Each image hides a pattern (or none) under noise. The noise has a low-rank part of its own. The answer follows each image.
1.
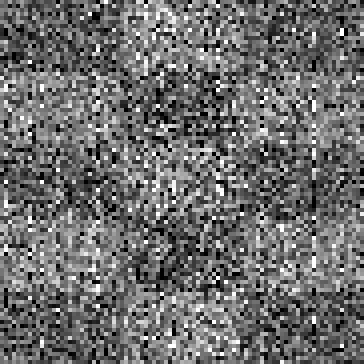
a checkerboard
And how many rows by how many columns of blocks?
5 by 3
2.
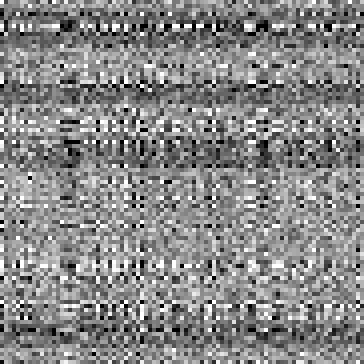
bands of rows
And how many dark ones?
4
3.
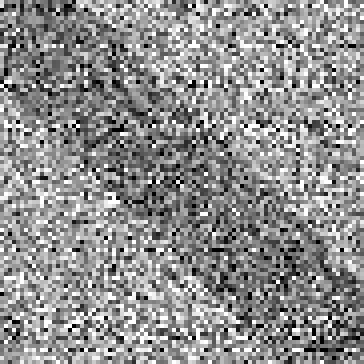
a diagonal band
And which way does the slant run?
top left to bottom right
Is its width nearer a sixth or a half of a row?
a half
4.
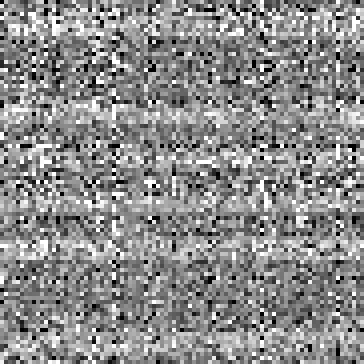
bands of rows
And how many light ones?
6
